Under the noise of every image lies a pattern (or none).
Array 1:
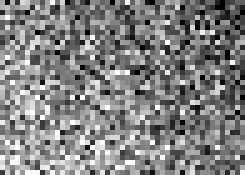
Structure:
a smooth slope
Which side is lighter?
bottom left
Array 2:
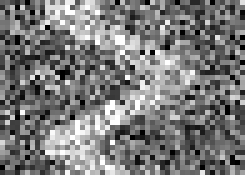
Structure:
a wavy band
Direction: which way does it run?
top to bottom
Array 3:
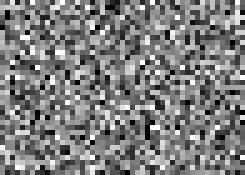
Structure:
only noise
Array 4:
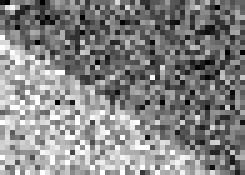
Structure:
a sharp edge
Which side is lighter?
bottom left
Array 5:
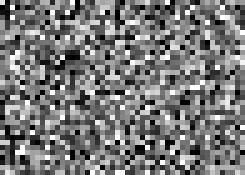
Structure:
only noise
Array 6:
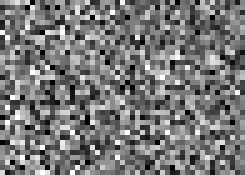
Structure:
only noise
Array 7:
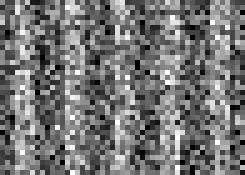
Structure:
vertical stripes
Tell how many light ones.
5
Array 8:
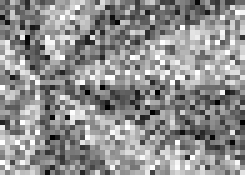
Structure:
spokes from one point
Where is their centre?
middle left
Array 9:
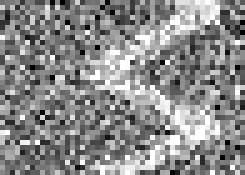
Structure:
a wavy band
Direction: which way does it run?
top to bottom
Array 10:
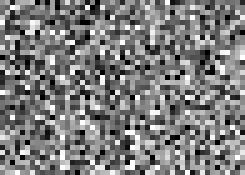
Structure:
only noise
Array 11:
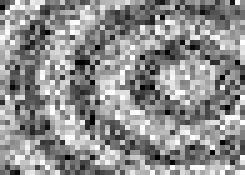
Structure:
rings round one point
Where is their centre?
middle right
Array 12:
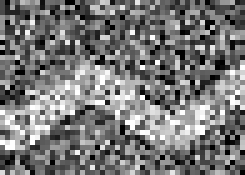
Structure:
a wavy band
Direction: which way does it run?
left to right
